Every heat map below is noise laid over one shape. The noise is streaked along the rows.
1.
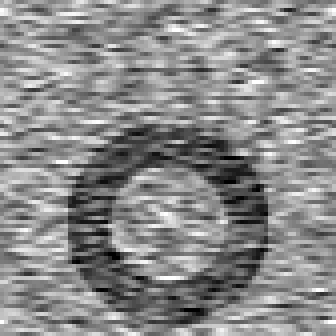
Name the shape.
ring
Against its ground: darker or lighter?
darker
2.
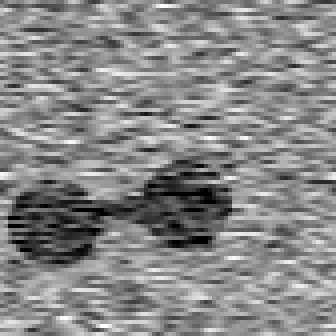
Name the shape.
dumbbell
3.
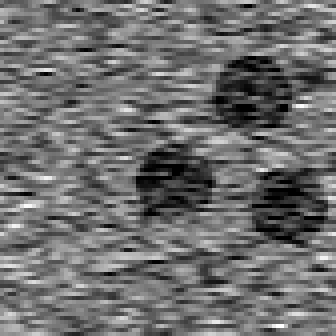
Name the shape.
three dots
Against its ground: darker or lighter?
darker
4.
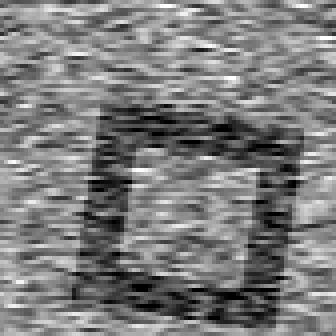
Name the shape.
square frame
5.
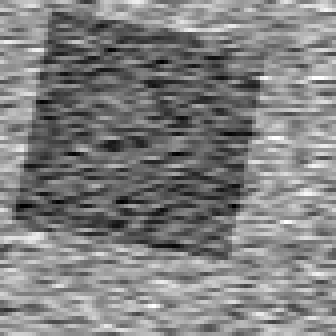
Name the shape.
square
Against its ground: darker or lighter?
darker
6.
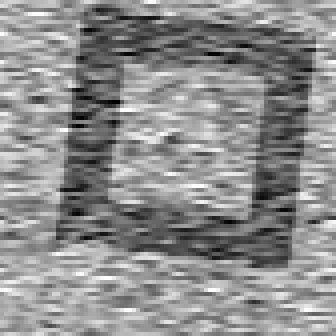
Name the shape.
square frame
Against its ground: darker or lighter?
darker
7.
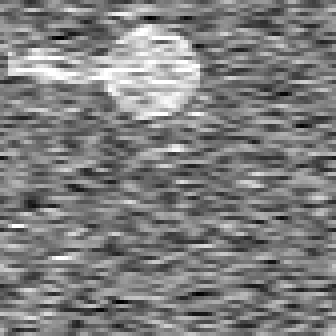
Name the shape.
lollipop
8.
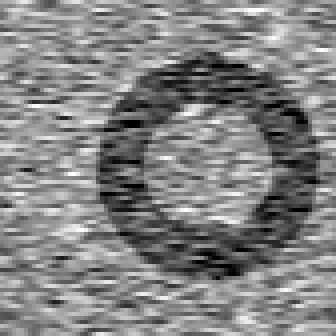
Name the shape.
ring
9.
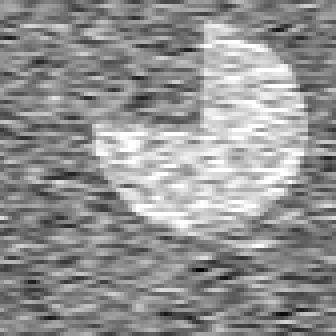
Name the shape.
disc with a wedge cut out
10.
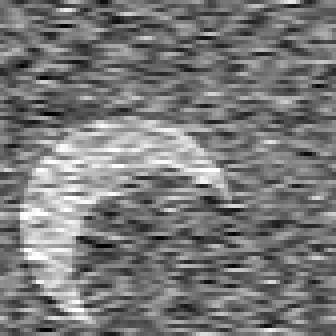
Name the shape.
crescent
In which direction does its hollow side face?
down and right
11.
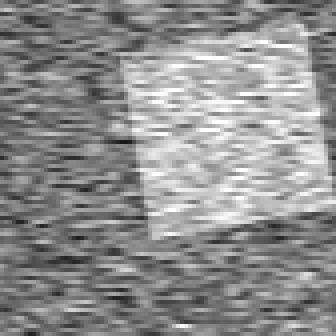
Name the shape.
square
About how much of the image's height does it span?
two thirds
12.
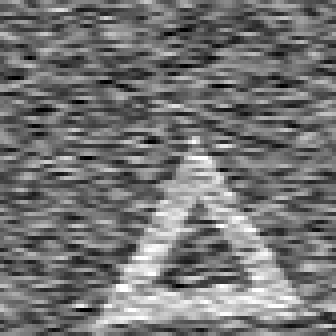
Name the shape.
triangle frame
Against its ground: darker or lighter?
lighter
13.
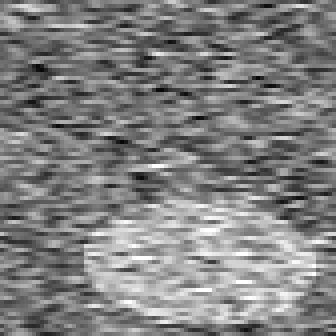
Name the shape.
ellipse
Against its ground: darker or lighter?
lighter
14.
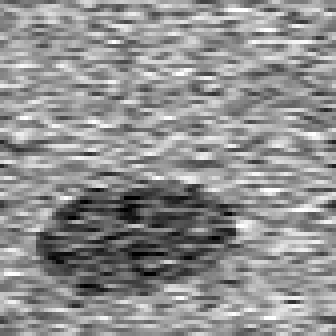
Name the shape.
ellipse
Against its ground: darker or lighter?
darker
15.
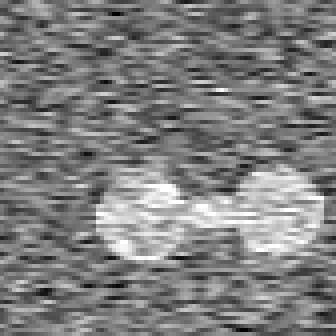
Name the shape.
dumbbell
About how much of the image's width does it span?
two thirds
